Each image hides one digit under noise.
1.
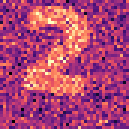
2
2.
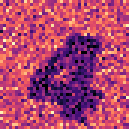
4
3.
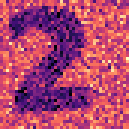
2
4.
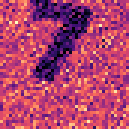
7
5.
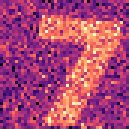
7
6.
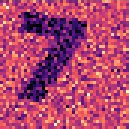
7
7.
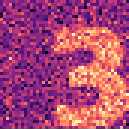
3
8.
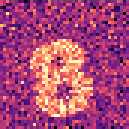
8
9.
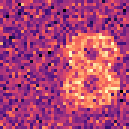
8
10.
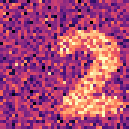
2
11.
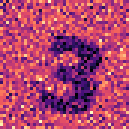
3
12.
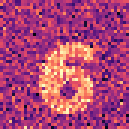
6
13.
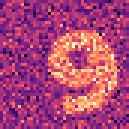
9
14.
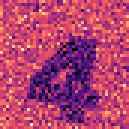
4
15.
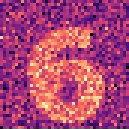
6
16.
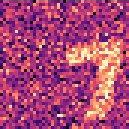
7
